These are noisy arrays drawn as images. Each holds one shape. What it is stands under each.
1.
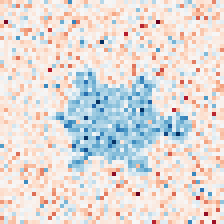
blue turtle
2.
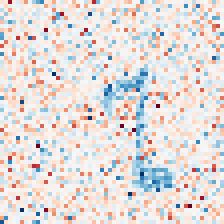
blue musical note
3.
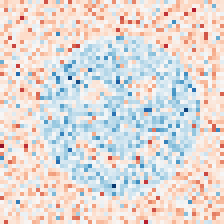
blue smiling face
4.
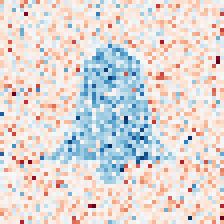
blue bell
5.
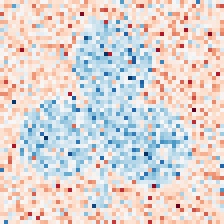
blue club
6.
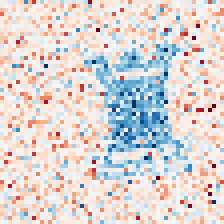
blue chess rook
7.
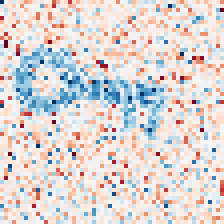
blue key
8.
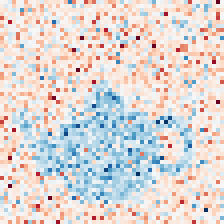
blue teapot
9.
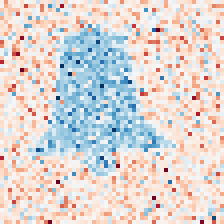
blue bell
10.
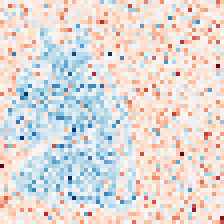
blue chess knight
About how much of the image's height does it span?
nearly all
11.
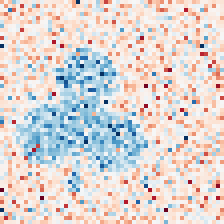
blue club
